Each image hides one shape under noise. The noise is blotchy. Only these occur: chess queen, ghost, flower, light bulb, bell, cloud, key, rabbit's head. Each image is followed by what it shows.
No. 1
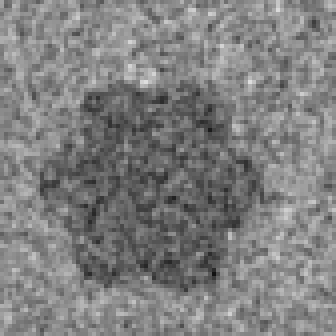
flower
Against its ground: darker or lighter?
darker
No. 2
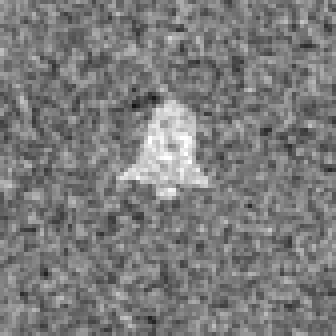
bell
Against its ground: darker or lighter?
lighter
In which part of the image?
centre
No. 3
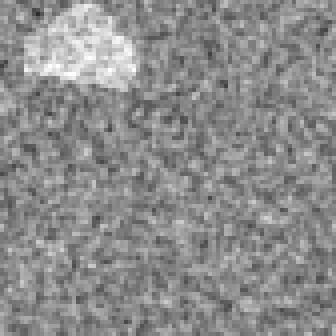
cloud
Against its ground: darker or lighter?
lighter
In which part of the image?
top left
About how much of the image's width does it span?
a third
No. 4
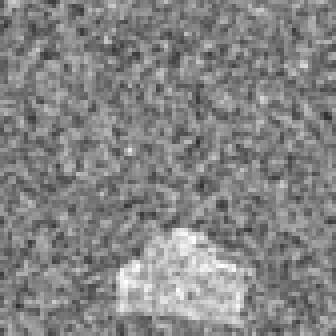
cloud
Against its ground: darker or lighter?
lighter
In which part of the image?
bottom middle
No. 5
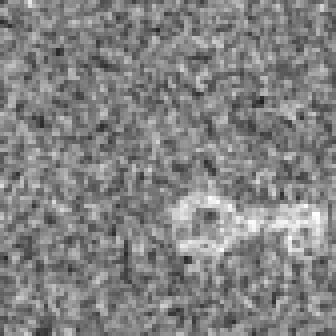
key
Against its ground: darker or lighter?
lighter
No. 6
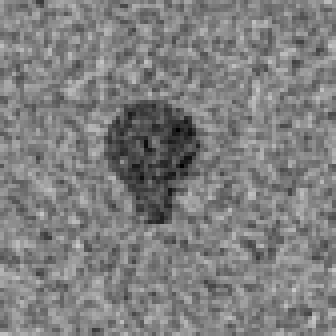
light bulb
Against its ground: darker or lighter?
darker
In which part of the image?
centre
